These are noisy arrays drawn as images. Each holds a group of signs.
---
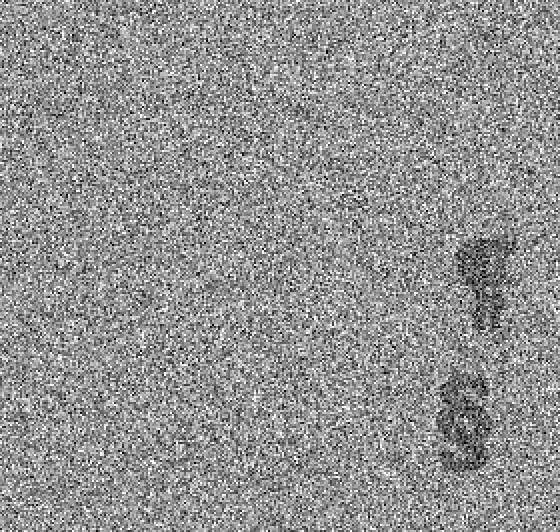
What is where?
middle right: dark pilcrow; bottom right: dark section sign
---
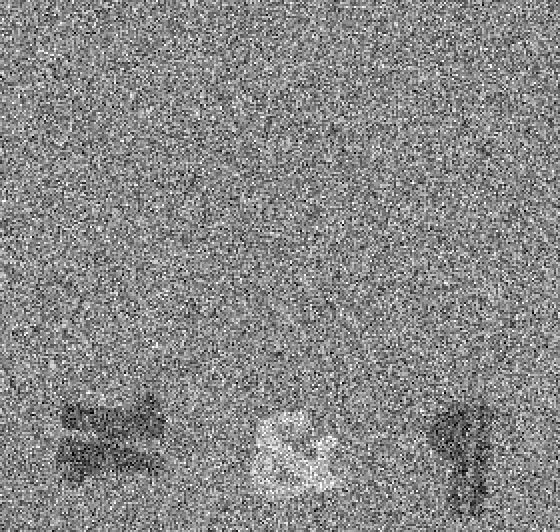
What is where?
bottom left: dark not-equal sign; bottom middle: light ampersand; bottom right: dark pilcrow
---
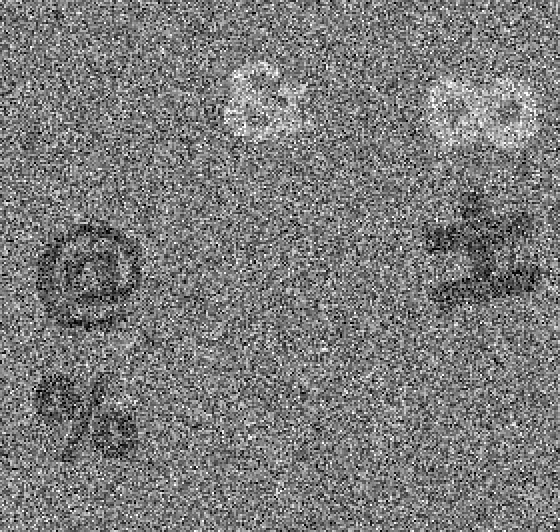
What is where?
top middle: light ampersand; top right: light infinity sign; middle left: dark at sign; middle right: dark plus-minus sign; bottom left: dark percent sign
